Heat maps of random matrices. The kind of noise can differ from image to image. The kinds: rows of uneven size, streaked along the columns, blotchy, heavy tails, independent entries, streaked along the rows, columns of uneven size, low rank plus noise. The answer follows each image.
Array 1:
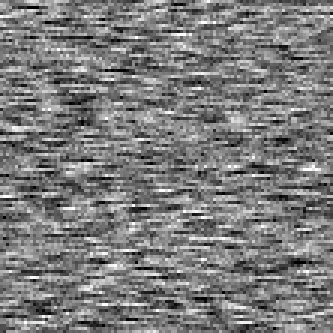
streaked along the rows
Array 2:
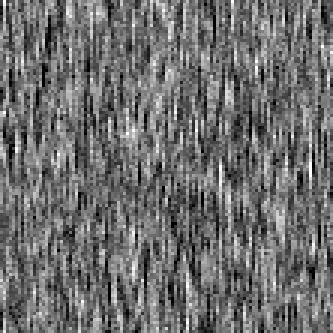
streaked along the columns
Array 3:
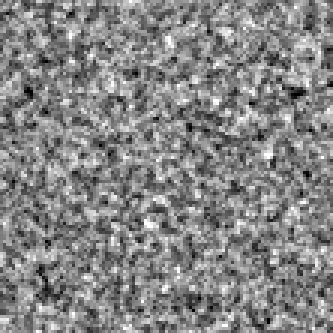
blotchy
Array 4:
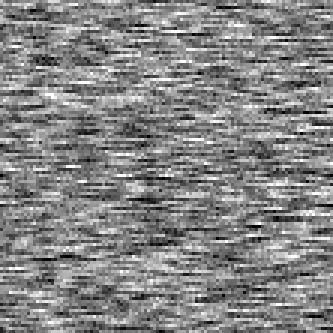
streaked along the rows
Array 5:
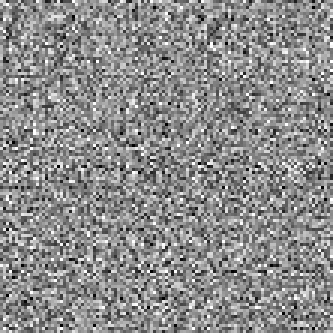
low rank plus noise
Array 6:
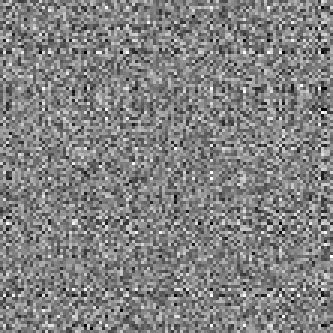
low rank plus noise
